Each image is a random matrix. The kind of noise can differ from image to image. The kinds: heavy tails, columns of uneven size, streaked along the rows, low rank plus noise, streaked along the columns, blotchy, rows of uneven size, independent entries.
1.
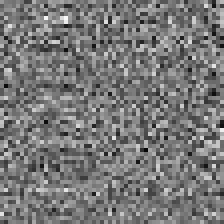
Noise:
low rank plus noise
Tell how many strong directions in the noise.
five to eight
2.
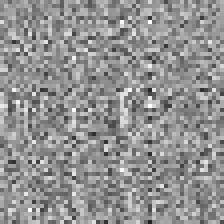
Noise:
low rank plus noise
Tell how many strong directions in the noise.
three or four
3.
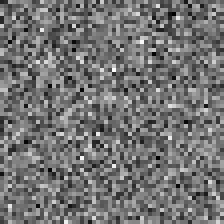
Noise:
independent entries
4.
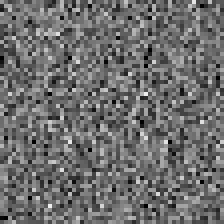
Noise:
low rank plus noise
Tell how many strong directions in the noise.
five to eight
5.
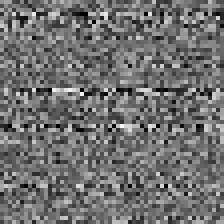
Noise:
rows of uneven size
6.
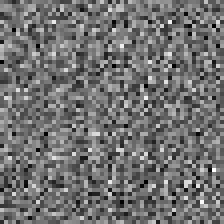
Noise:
low rank plus noise
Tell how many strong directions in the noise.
five to eight
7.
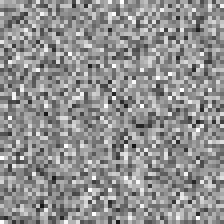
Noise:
independent entries
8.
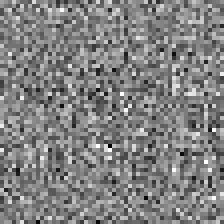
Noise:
low rank plus noise
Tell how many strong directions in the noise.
five to eight
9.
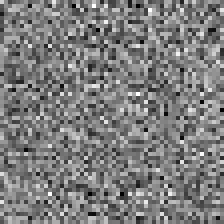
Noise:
low rank plus noise
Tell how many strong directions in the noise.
two
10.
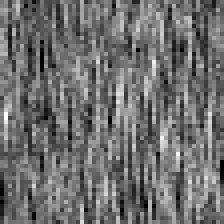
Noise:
streaked along the columns
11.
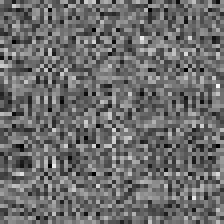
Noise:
low rank plus noise
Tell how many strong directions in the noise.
two
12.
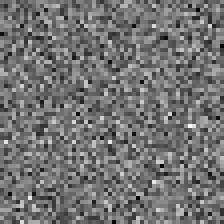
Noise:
independent entries
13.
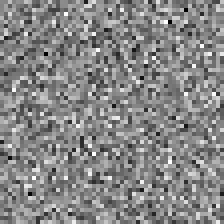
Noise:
independent entries
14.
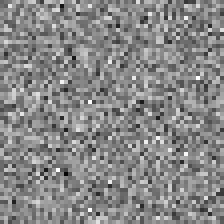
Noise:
independent entries
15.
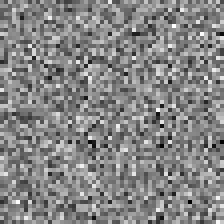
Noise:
low rank plus noise
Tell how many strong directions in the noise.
five to eight
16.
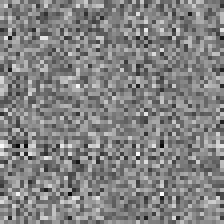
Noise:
low rank plus noise
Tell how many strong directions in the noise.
two
